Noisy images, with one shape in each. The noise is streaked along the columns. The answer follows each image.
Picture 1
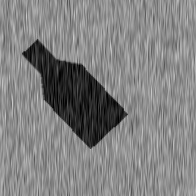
bottle
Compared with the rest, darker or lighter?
darker
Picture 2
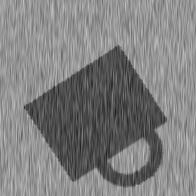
cup
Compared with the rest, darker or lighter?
darker
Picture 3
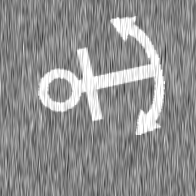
anchor
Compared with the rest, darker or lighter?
lighter
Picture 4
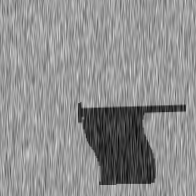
flag
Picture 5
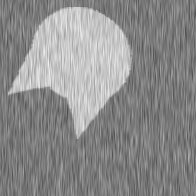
cat's head
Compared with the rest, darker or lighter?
lighter
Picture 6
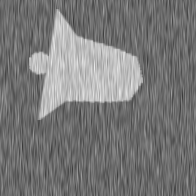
bell
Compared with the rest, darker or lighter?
lighter
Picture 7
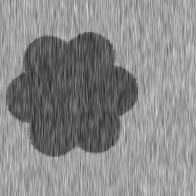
flower
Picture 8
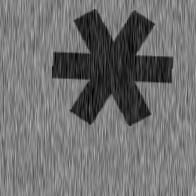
asterisk
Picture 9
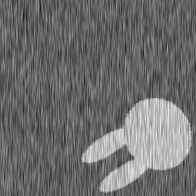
rabbit's head
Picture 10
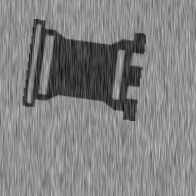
chess rook
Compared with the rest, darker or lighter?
darker
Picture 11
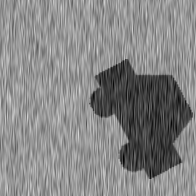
car
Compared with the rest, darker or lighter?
darker
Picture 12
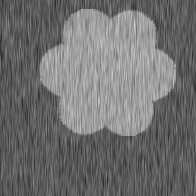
flower
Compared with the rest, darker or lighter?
lighter
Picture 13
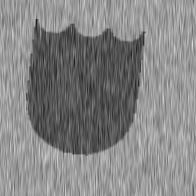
ghost
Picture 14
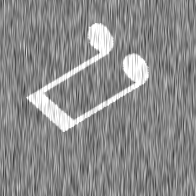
pair of musical notes
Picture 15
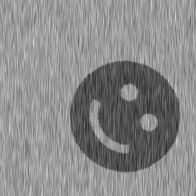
smiling face
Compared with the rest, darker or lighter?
darker
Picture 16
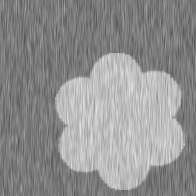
flower
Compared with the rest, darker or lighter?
lighter
